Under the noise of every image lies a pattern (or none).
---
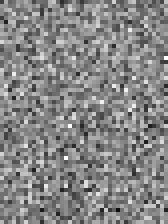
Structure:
only noise
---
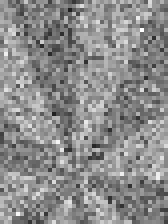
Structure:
spokes from one point
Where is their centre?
bottom middle
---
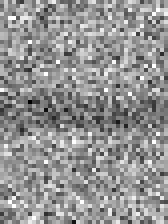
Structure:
one horizontal stripe
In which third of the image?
middle
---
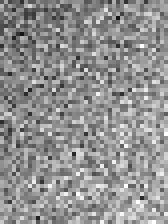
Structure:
a smooth slope
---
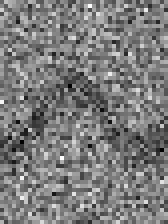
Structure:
a wavy band
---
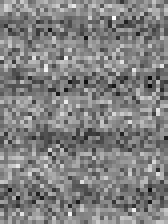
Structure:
horizontal stripes
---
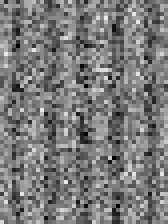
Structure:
vertical stripes
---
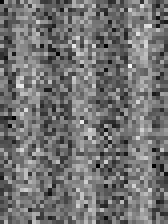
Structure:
vertical stripes
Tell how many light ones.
3
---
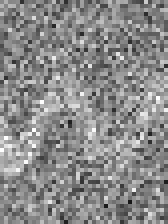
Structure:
a wavy band
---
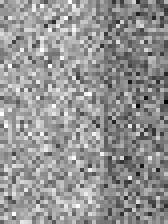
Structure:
a sharp edge
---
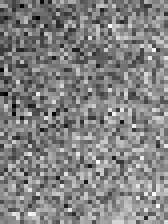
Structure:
a smooth slope
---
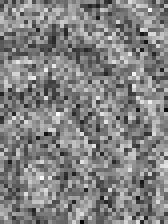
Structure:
rings round one point
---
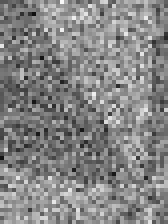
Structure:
spokes from one point
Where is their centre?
bottom right
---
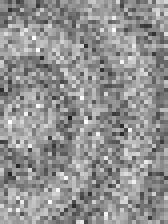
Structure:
rings round one point
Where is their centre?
middle left
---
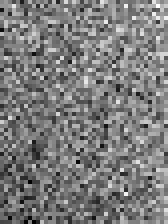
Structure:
a smooth slope
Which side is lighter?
top right
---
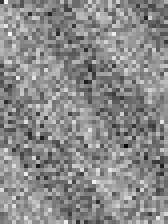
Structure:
diagonal stripes
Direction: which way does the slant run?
top left to bottom right
